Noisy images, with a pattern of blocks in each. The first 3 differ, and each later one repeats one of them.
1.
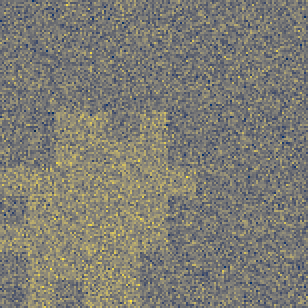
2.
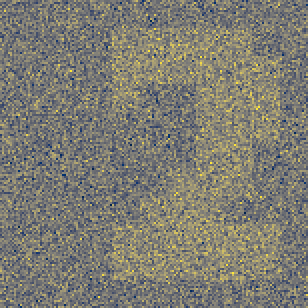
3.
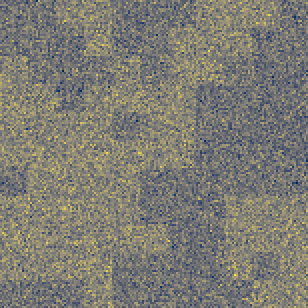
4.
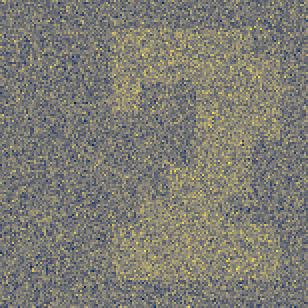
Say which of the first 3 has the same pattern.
2
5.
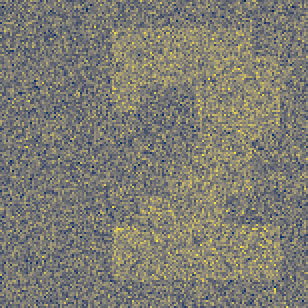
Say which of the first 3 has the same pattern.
2
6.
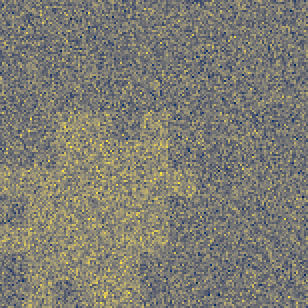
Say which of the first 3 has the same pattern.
1
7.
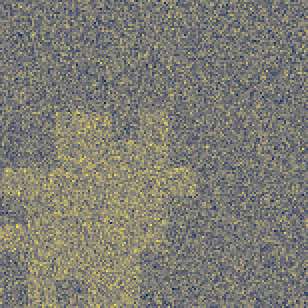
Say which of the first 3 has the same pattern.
1
